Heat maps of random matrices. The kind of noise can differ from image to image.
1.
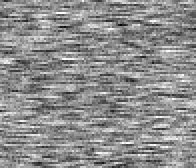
streaked along the rows
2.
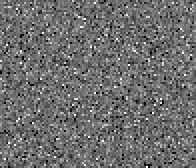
heavy tails
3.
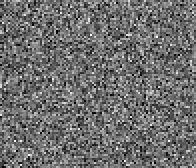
independent entries
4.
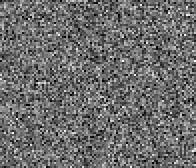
independent entries
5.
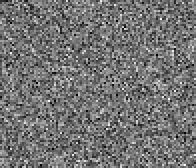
independent entries
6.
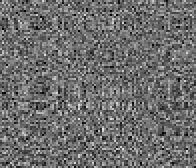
low rank plus noise
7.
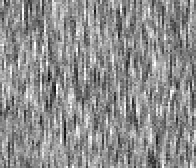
streaked along the columns
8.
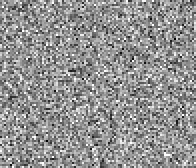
independent entries
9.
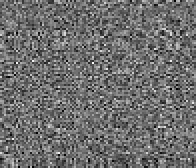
low rank plus noise
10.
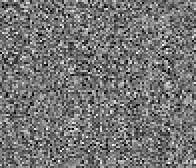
low rank plus noise
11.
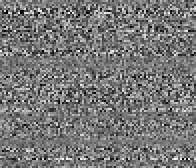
rows of uneven size
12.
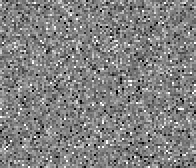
heavy tails
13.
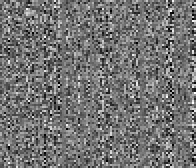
columns of uneven size
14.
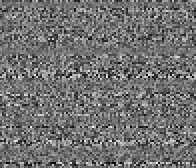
rows of uneven size
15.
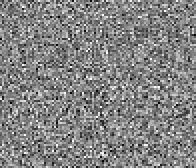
low rank plus noise
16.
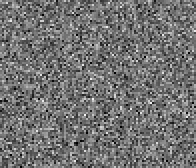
independent entries
